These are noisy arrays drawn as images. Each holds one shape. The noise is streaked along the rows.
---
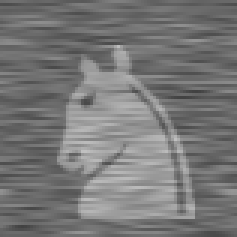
chess knight
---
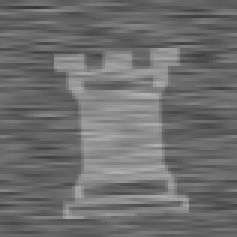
chess rook
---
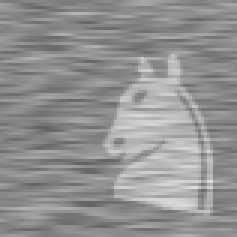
chess knight
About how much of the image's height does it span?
two thirds
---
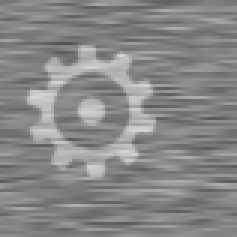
gear
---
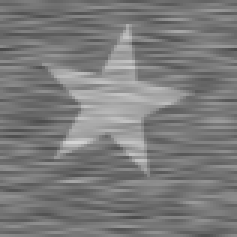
star
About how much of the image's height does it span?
two thirds
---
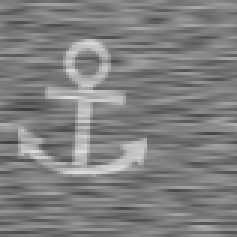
anchor
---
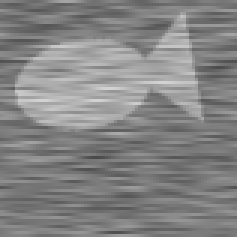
fish
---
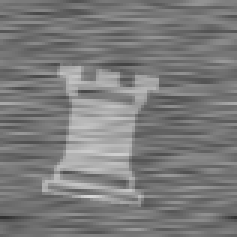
chess rook
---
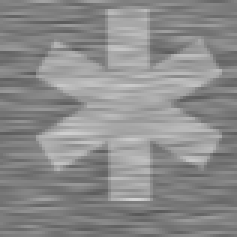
asterisk
